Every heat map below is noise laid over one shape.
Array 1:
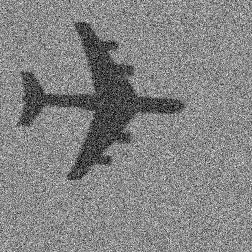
airplane
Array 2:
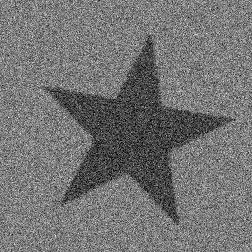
star
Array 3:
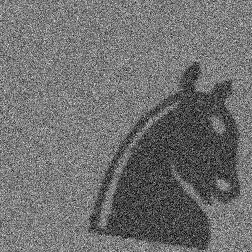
chess knight
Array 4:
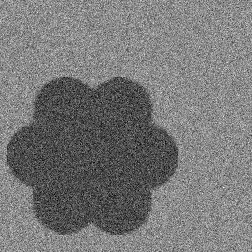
flower
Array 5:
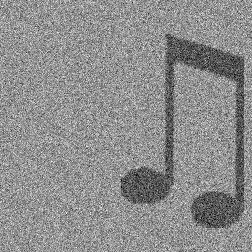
pair of musical notes
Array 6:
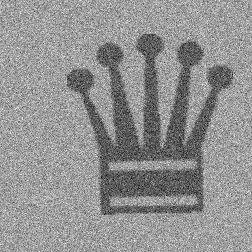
chess queen
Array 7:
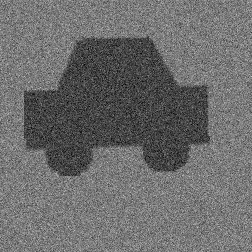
car
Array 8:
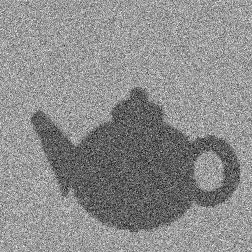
teapot
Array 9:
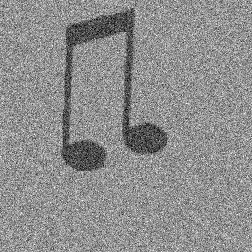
pair of musical notes
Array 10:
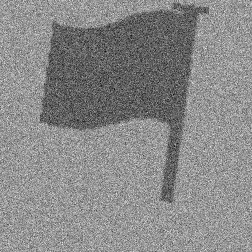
flag
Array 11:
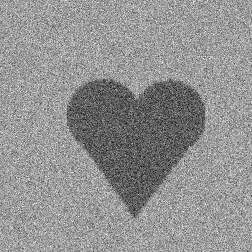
heart
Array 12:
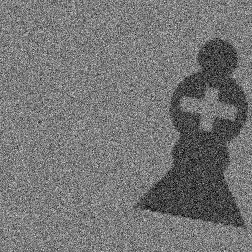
chess bishop
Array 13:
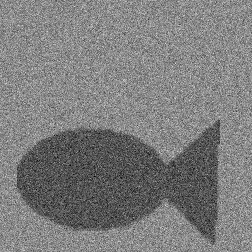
fish
